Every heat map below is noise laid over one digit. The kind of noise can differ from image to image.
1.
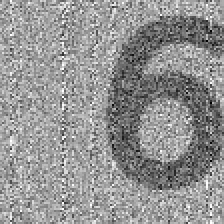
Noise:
columns of uneven size
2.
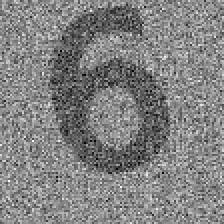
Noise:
low rank plus noise
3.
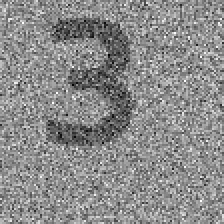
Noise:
independent entries
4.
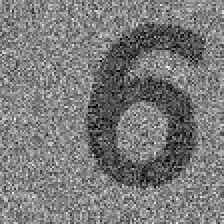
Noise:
low rank plus noise
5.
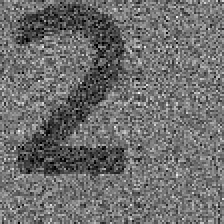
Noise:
low rank plus noise
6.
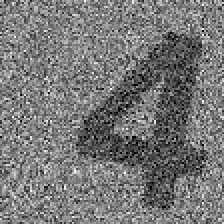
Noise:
low rank plus noise
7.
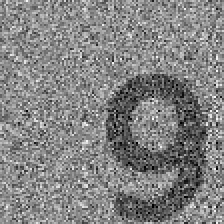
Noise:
low rank plus noise
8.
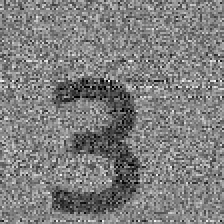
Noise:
rows of uneven size
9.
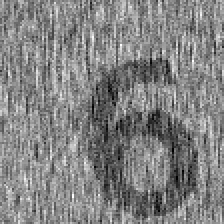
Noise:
streaked along the columns
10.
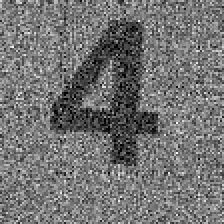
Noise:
low rank plus noise
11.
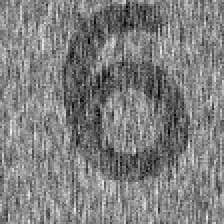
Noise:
streaked along the columns
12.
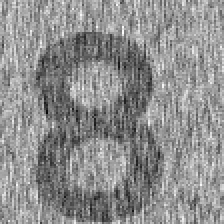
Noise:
streaked along the columns
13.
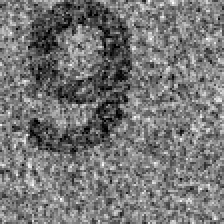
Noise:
blotchy
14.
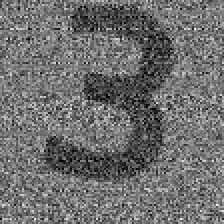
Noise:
rows of uneven size
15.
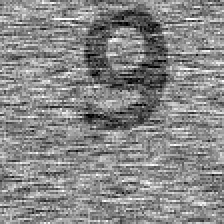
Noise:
streaked along the rows
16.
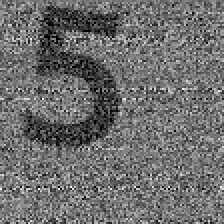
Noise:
rows of uneven size
